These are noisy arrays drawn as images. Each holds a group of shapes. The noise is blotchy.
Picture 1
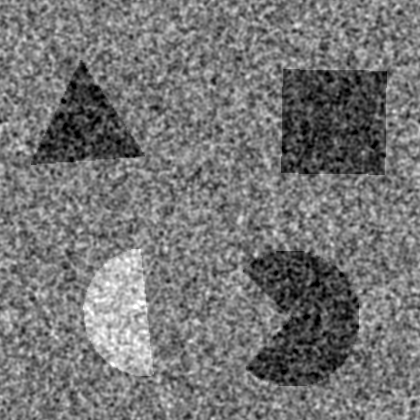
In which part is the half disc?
bottom left
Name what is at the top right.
square
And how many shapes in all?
4
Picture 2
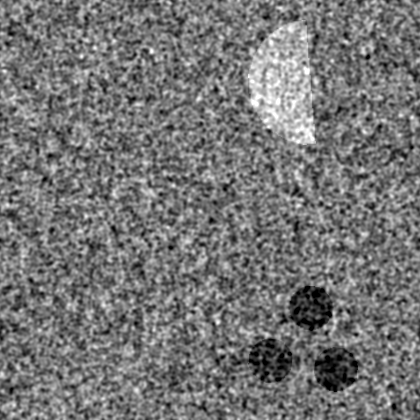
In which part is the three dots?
bottom right
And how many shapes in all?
2
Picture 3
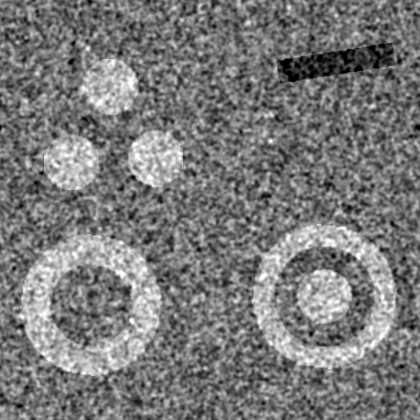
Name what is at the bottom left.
ring
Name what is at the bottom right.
bullseye
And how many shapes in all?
4
